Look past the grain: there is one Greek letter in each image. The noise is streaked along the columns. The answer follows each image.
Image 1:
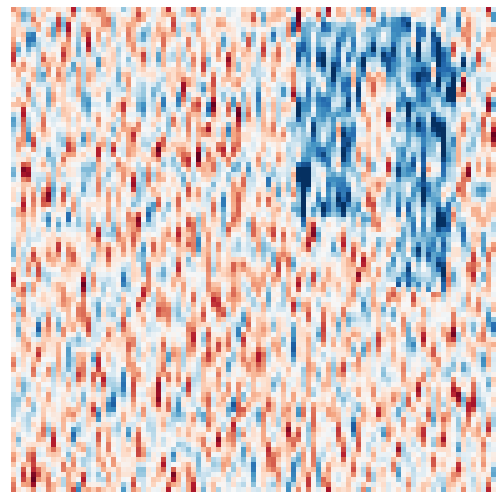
eta
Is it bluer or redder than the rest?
bluer
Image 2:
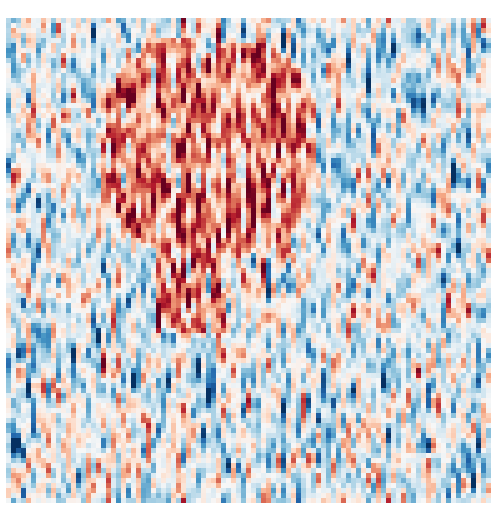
phi
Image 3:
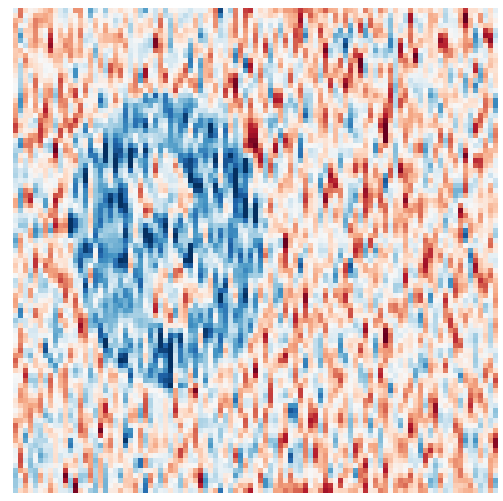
theta
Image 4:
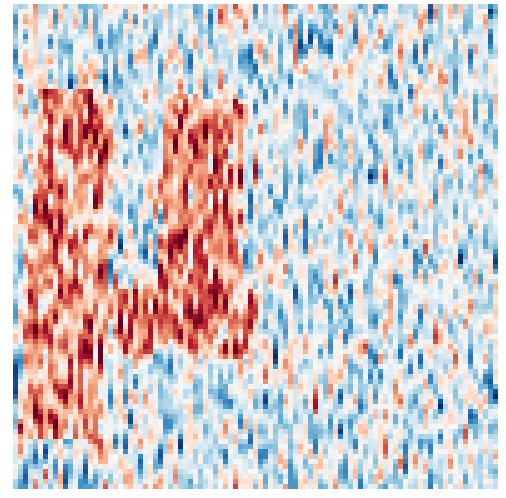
mu
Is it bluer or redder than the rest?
redder
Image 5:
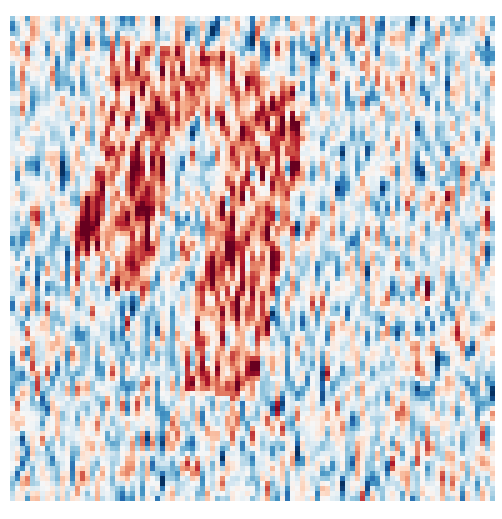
eta
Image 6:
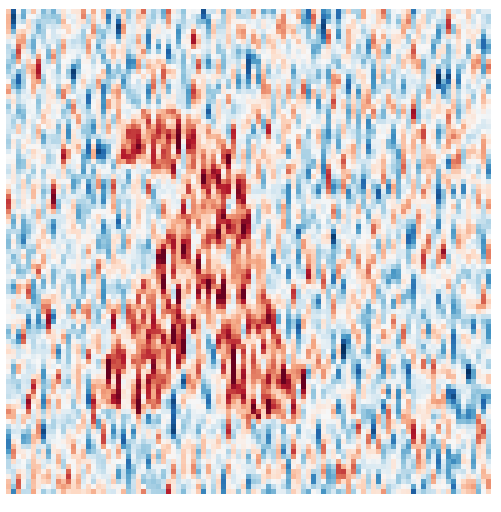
lambda
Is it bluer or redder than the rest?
redder
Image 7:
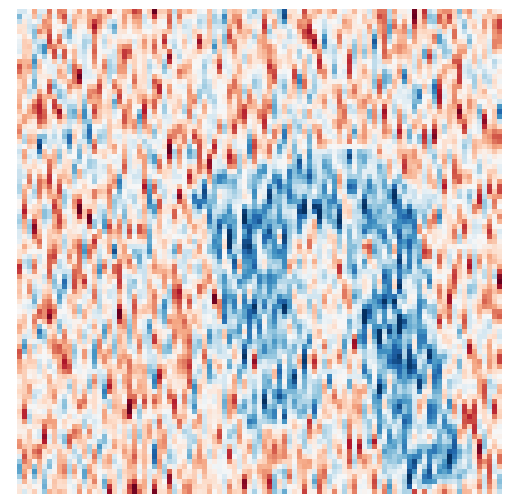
eta
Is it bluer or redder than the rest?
bluer
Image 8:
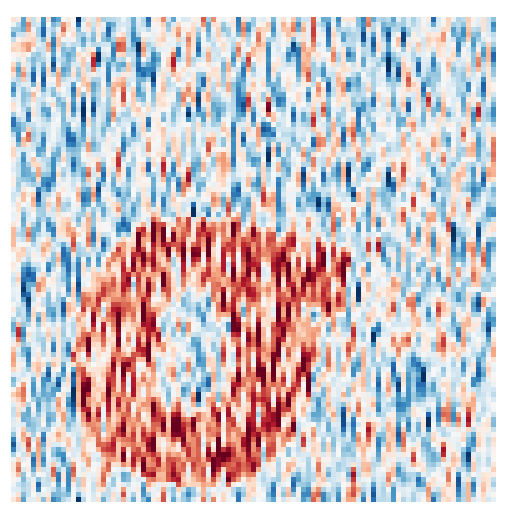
sigma
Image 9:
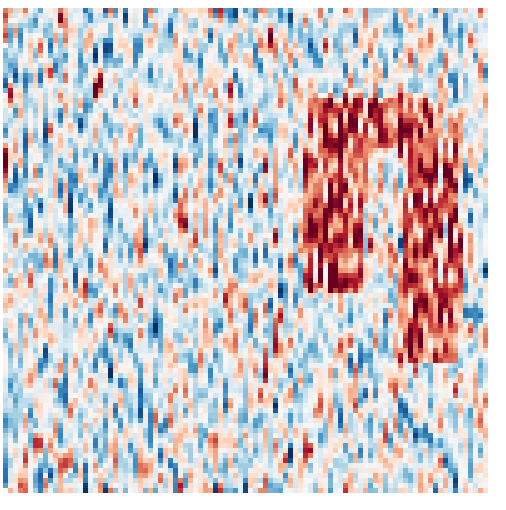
eta
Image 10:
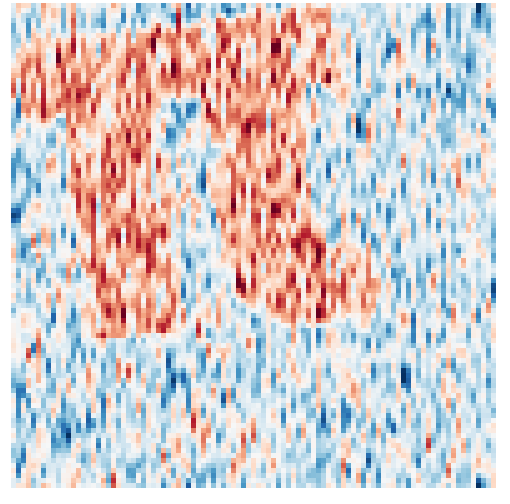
pi
